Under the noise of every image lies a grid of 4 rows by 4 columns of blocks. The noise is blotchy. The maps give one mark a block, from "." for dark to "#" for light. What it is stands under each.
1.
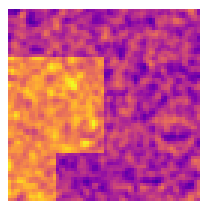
. . . .
# # . .
# # . .
# . . .
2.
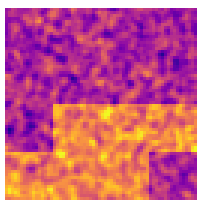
. . . .
. . . .
. # # #
# # # .
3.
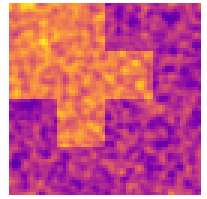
# # . .
# # # .
. # . .
. . . .
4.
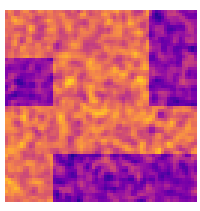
# # # .
. # # .
# # # #
# . . .
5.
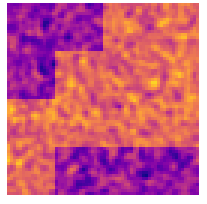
. . # #
. # # #
# # # #
# . . .
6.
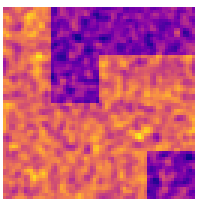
# . . .
# . # #
# # # #
# # # .
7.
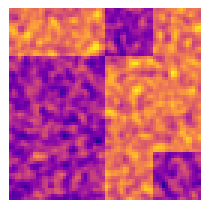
# # . #
. . # #
. . # #
. . # .
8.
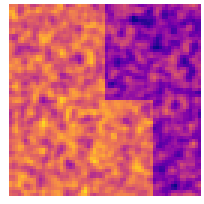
# # . .
# # . .
# # # .
# # # .
